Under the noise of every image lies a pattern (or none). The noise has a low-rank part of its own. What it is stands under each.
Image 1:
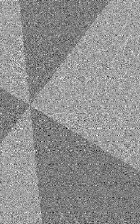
spokes from one point
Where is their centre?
middle left
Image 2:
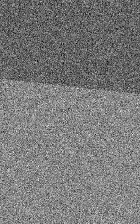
a sharp edge
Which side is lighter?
bottom
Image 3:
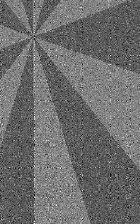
spokes from one point
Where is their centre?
top left
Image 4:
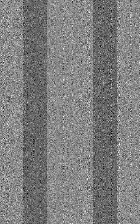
vertical stripes
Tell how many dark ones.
2
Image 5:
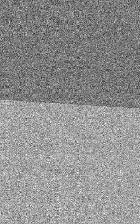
a sharp edge
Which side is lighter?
bottom
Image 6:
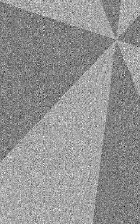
spokes from one point
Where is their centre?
top right
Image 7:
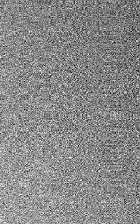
a smooth slope
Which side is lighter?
bottom left
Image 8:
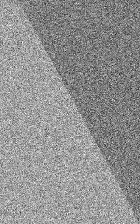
a sharp edge
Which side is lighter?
bottom left
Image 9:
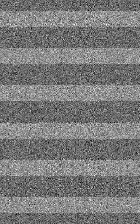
horizontal stripes
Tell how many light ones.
6
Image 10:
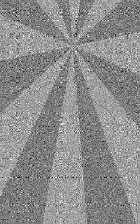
spokes from one point
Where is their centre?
top middle
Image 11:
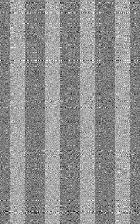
vertical stripes
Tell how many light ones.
4
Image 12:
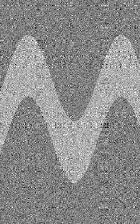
a wavy band
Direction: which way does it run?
left to right
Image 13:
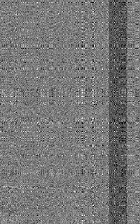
one vertical stripe
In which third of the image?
right
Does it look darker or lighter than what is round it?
darker
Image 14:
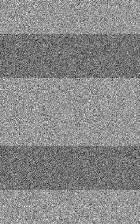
horizontal stripes
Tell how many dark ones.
2
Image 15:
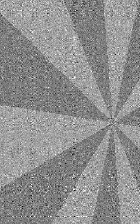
spokes from one point
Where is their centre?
middle right
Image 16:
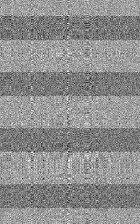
horizontal stripes
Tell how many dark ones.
4
